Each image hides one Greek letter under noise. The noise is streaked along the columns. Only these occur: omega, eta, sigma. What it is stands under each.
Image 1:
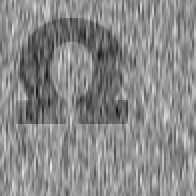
omega
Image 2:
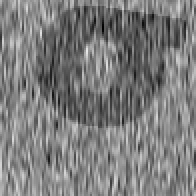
sigma
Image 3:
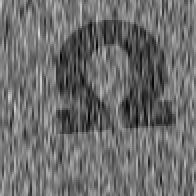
omega
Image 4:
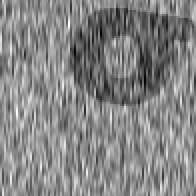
sigma
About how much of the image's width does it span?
two thirds
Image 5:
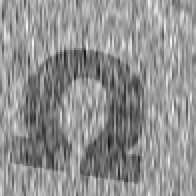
omega
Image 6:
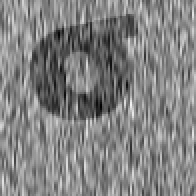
sigma
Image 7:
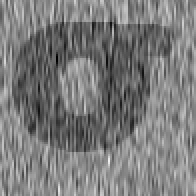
sigma
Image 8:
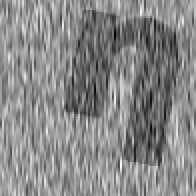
eta
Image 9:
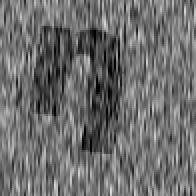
eta
